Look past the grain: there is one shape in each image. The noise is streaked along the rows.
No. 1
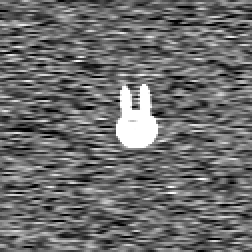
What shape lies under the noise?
rabbit's head
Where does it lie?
centre
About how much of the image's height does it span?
a quarter
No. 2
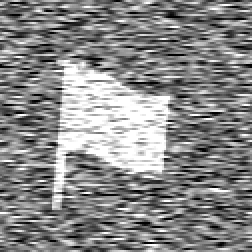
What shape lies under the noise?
flag
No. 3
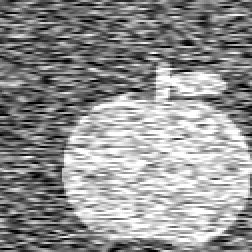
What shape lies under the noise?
apple
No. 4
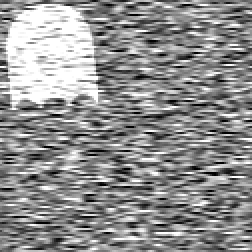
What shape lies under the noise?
ghost
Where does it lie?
top left
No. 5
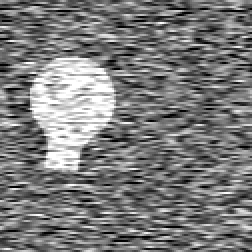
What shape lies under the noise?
light bulb
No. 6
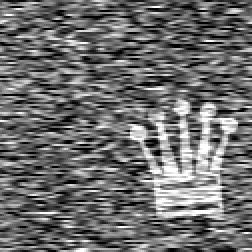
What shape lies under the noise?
chess queen
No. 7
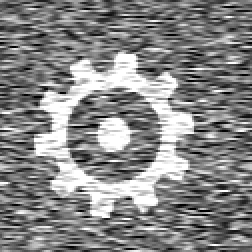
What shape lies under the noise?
gear
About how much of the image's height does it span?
two thirds
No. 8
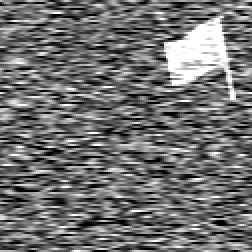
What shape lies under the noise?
flag
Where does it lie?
top right
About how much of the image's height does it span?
a third
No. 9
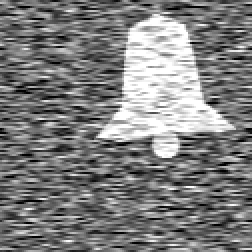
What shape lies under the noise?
bell
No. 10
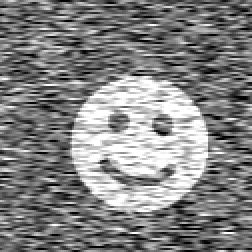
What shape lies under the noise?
smiling face
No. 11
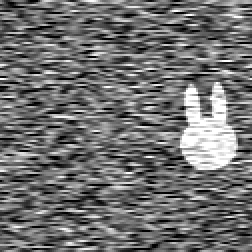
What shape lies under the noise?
rabbit's head
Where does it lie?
middle right
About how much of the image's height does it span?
a third
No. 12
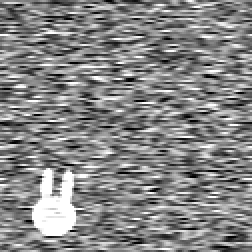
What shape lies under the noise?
rabbit's head
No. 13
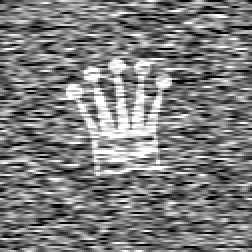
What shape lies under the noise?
chess queen
